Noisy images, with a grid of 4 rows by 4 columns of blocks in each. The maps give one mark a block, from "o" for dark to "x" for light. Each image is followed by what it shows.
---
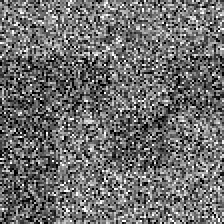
xxxx
ooxo
oxox
oxxx
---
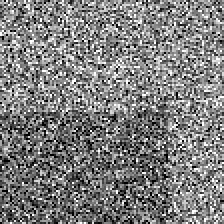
xxxx
xxxx
ooox
ooox
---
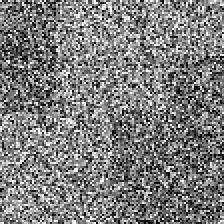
oxxx
oxxo
xxoo
xxoo
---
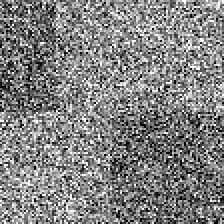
oxxx
oxxx
xxoo
xxoo
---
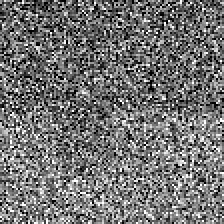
oooo
oooo
xoxx
xxxx
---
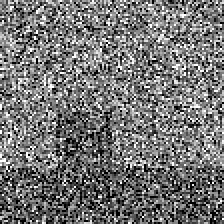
xxxx
xxxx
xoxx
oooo
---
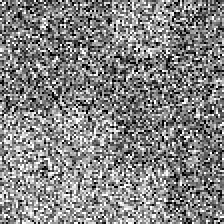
ooxo
oooo
xxoo
xxxo
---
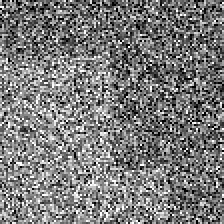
oooo
xxoo
xxoo
xxxo
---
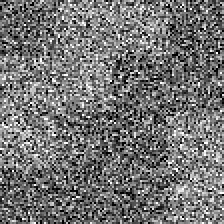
oxxo
xxoo
xoox
ooox
